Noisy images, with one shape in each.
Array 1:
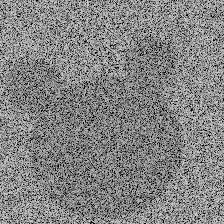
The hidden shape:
bear's head
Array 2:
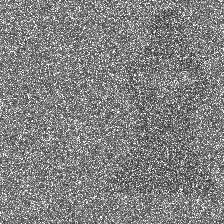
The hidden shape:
chess bishop
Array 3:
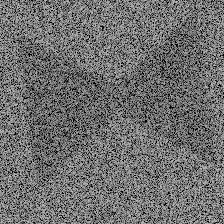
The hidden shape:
bow tie
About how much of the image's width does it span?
nearly all
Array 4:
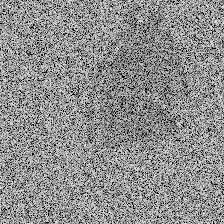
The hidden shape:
chess knight
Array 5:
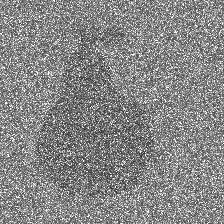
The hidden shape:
pear
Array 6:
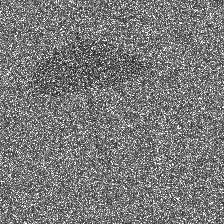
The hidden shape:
umbrella
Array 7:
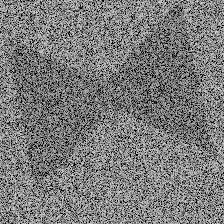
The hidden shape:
bow tie
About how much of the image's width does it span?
nearly all
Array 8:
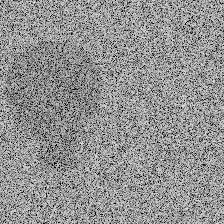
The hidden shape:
light bulb
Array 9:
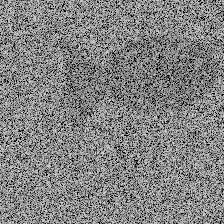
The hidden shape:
fish
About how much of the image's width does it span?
two thirds
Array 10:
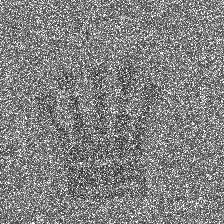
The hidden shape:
chess queen
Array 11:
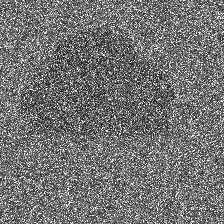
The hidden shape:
cloud
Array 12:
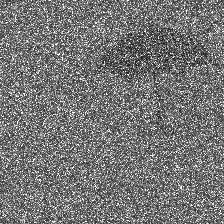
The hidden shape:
umbrella
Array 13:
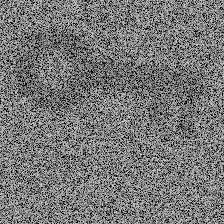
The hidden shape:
key
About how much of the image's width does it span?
nearly all
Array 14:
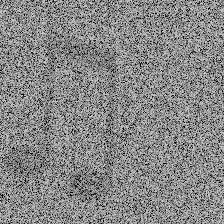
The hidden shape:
pair of musical notes
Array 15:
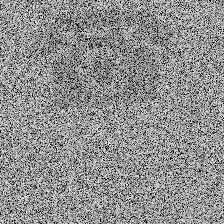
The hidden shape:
telephone
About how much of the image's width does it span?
two thirds
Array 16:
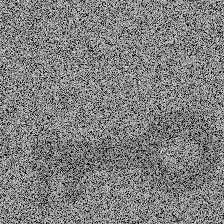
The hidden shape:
key
